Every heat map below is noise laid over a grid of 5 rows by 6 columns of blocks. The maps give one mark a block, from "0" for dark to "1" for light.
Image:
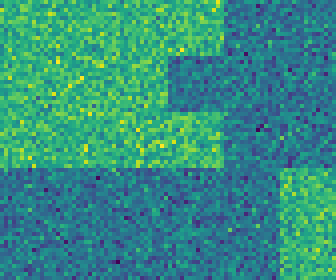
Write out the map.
111100
111000
111100
000001
000001
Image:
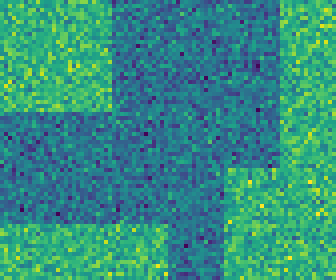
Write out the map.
110001
110001
000001
000011
111011
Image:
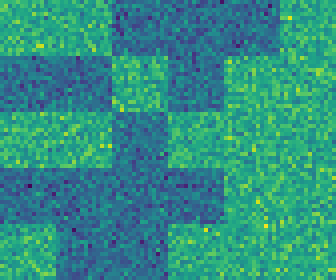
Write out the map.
110001
001011
110111
000011
100111
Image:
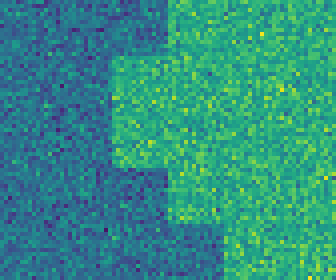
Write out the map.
000111
001111
001111
000111
000011
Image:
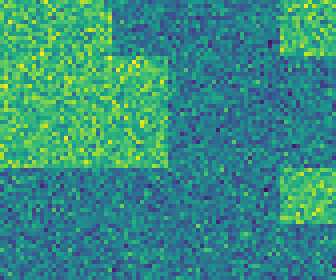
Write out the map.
110001
111000
111000
000001
000000
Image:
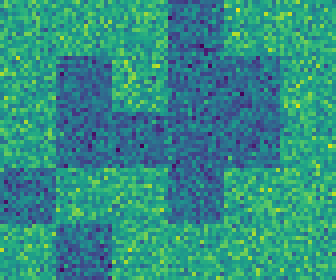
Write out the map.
111011
101001
100001
011011
101111
